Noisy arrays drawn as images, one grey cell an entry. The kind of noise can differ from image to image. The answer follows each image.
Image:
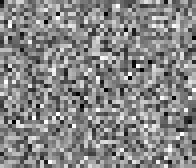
independent entries
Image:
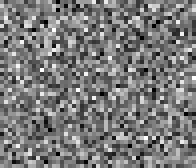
independent entries
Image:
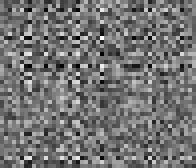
low rank plus noise
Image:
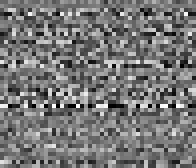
rows of uneven size
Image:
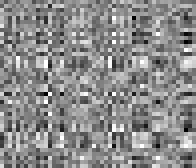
low rank plus noise
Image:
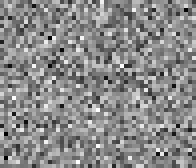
independent entries
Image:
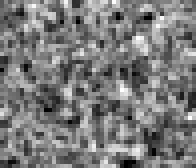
blotchy
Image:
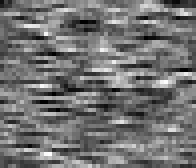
streaked along the rows
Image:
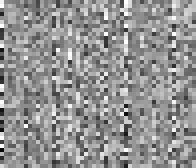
columns of uneven size
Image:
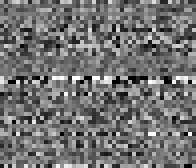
rows of uneven size
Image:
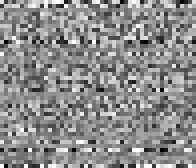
rows of uneven size
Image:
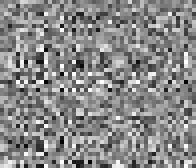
low rank plus noise
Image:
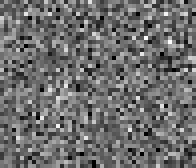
independent entries
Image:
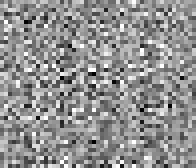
low rank plus noise
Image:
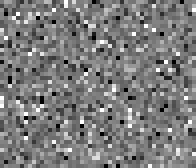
heavy tails
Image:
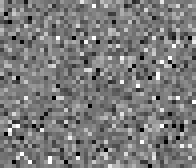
heavy tails
